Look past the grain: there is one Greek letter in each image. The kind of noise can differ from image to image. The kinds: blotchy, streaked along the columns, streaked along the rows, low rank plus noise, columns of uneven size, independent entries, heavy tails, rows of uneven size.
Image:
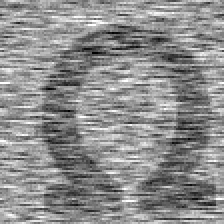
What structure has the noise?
streaked along the rows
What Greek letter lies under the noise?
omega
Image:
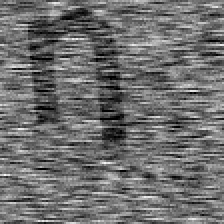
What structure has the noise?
streaked along the rows
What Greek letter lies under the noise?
eta
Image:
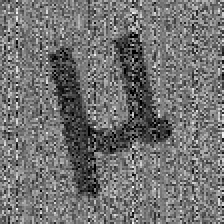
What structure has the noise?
columns of uneven size
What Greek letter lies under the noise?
mu
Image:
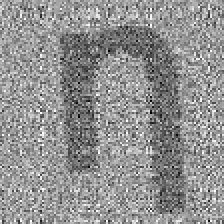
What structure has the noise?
low rank plus noise
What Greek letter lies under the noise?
eta
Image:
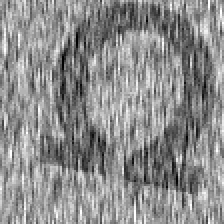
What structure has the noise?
streaked along the columns
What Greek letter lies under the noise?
omega
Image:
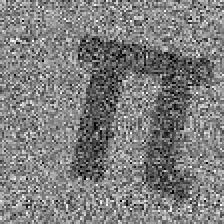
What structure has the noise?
low rank plus noise
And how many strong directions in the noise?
five to eight
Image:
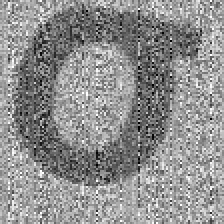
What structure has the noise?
columns of uneven size
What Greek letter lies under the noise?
sigma
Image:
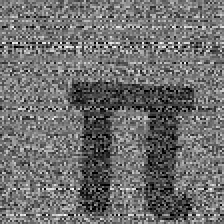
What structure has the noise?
rows of uneven size
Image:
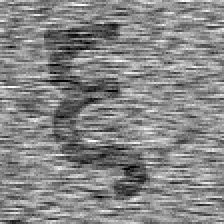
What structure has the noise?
streaked along the rows
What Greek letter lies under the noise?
xi
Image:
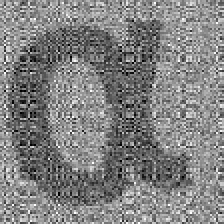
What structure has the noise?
low rank plus noise
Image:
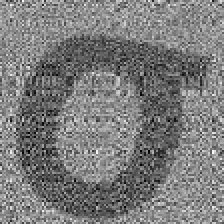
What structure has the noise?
low rank plus noise
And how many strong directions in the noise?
two
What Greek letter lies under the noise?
sigma
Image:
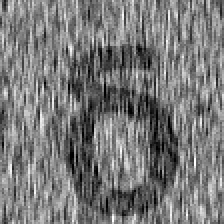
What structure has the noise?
streaked along the columns
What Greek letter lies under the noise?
delta
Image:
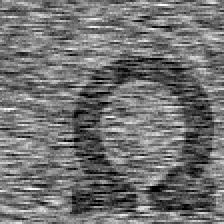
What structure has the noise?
streaked along the rows
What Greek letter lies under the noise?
omega
